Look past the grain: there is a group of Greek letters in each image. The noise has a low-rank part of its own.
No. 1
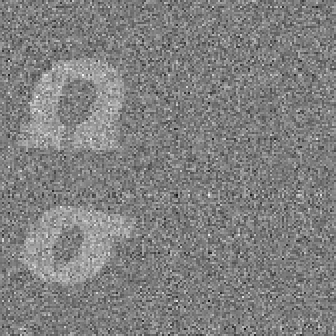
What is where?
top left: omega; bottom left: sigma
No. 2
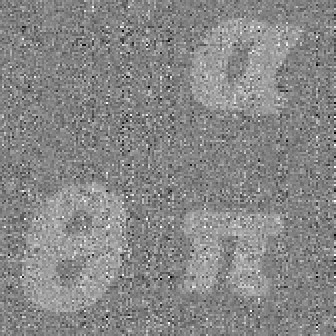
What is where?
top right: alpha; bottom left: theta; bottom right: pi
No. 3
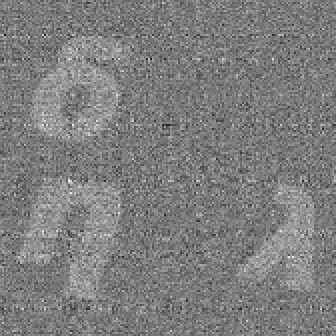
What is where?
top left: delta; bottom left: eta; bottom right: lambda
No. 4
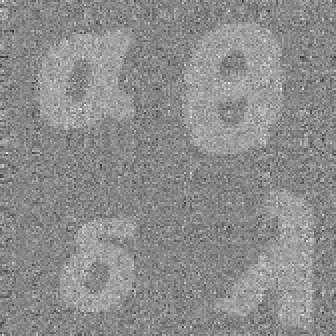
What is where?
top left: alpha; top right: theta; bottom left: delta; bottom right: lambda
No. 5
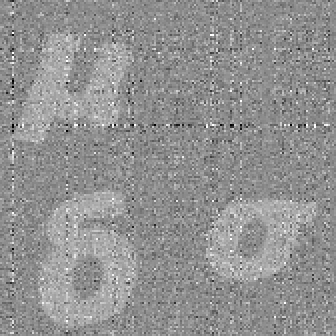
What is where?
top left: mu; bottom left: delta; bottom right: sigma
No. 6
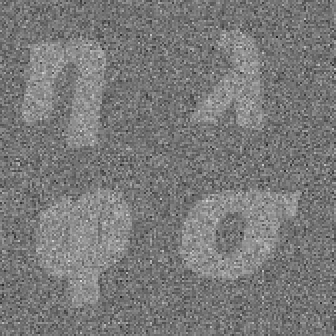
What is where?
top left: eta; top right: lambda; bottom left: phi; bottom right: sigma
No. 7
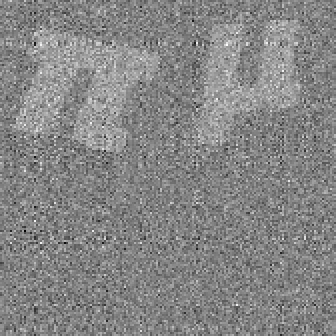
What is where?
top left: pi; top right: mu
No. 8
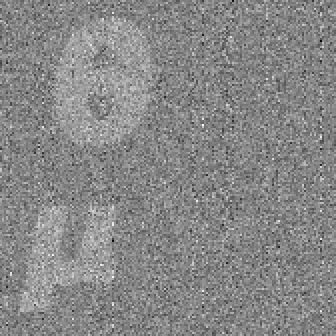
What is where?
top left: theta; bottom left: mu
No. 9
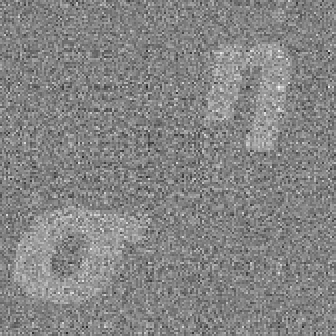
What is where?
top right: eta; bottom left: sigma
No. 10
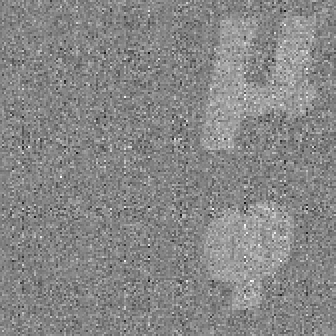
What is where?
top right: mu; bottom right: phi
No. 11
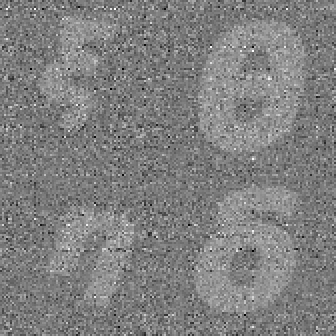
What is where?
top left: xi; top right: theta; bottom left: eta; bottom right: delta
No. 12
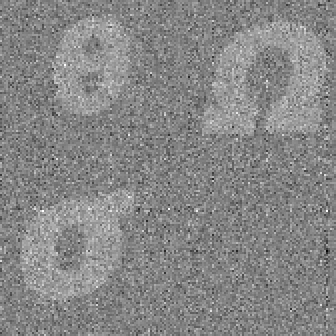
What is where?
top left: theta; top right: omega; bottom left: sigma
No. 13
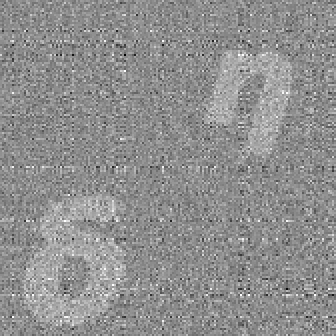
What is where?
top right: eta; bottom left: delta
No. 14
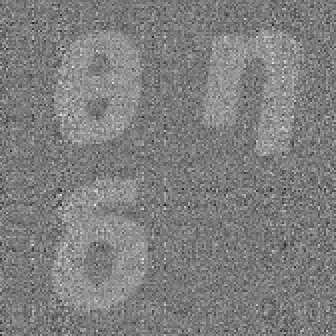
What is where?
top left: theta; top right: eta; bottom left: delta
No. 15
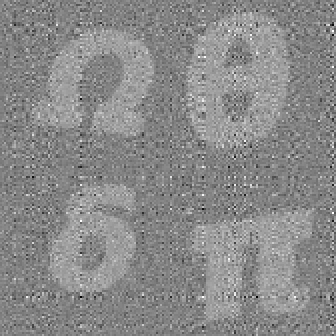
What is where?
top left: omega; top right: theta; bottom left: delta; bottom right: pi
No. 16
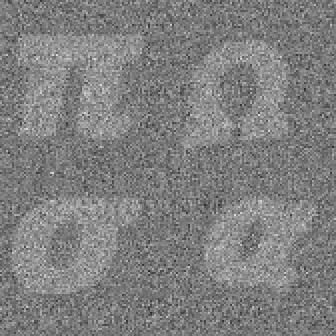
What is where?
top left: pi; top right: omega; bottom left: sigma; bottom right: alpha
